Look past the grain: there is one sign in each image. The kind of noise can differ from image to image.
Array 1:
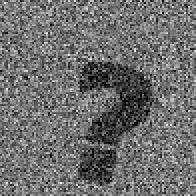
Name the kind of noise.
low rank plus noise
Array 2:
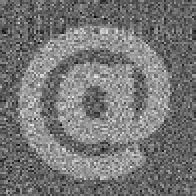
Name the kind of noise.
low rank plus noise
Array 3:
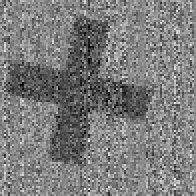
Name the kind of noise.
columns of uneven size
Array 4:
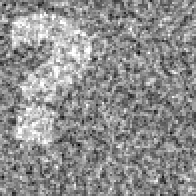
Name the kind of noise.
blotchy
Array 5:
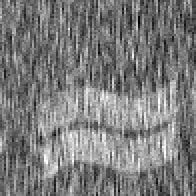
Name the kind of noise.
streaked along the columns
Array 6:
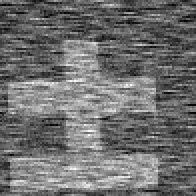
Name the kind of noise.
streaked along the rows
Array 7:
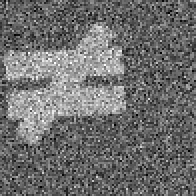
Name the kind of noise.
independent entries
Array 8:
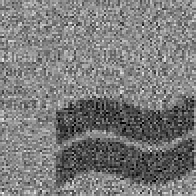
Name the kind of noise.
low rank plus noise
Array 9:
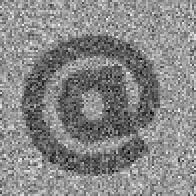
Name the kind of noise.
low rank plus noise
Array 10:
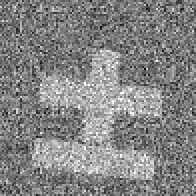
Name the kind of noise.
low rank plus noise
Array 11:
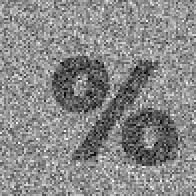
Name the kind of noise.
independent entries
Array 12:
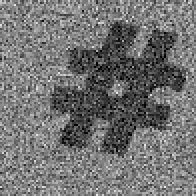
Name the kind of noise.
low rank plus noise
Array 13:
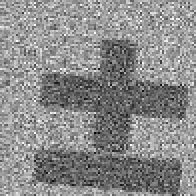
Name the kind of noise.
low rank plus noise
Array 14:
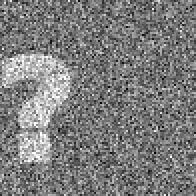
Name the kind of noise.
independent entries
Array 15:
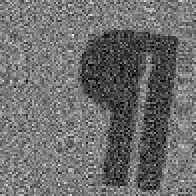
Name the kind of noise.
low rank plus noise
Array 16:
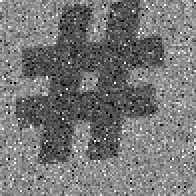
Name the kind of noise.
heavy tails
